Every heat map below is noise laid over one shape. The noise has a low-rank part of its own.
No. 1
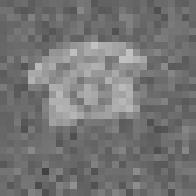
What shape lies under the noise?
telephone
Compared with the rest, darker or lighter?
lighter
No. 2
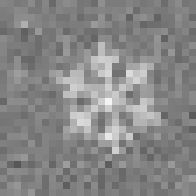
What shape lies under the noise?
snowflake
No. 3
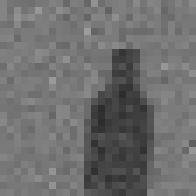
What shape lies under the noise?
bottle
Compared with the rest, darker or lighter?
darker
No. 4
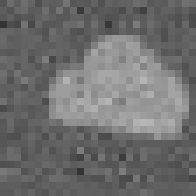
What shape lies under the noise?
cloud
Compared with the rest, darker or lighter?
lighter
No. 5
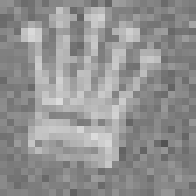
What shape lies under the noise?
chess queen
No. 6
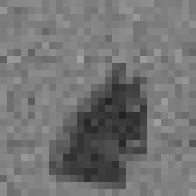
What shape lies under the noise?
chess knight
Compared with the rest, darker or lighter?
darker
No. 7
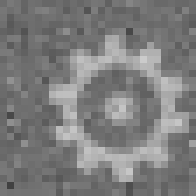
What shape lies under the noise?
gear
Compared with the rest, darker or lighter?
lighter
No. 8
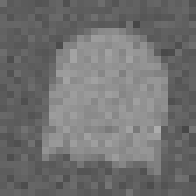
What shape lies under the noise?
ghost
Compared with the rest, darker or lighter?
lighter
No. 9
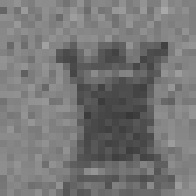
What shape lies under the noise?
chess rook
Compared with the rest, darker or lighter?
darker
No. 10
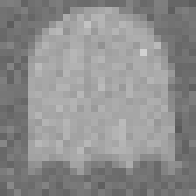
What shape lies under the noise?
ghost
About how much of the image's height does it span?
nearly all
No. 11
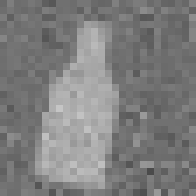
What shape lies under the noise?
bottle
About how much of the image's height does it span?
nearly all
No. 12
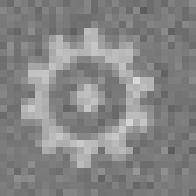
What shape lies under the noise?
gear
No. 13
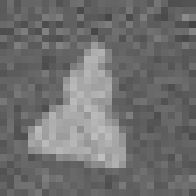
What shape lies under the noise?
chess pawn
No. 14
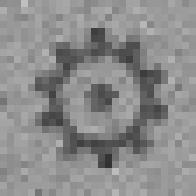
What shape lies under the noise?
gear
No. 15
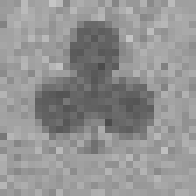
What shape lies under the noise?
club
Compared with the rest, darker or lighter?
darker
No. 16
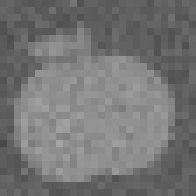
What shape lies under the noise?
apple
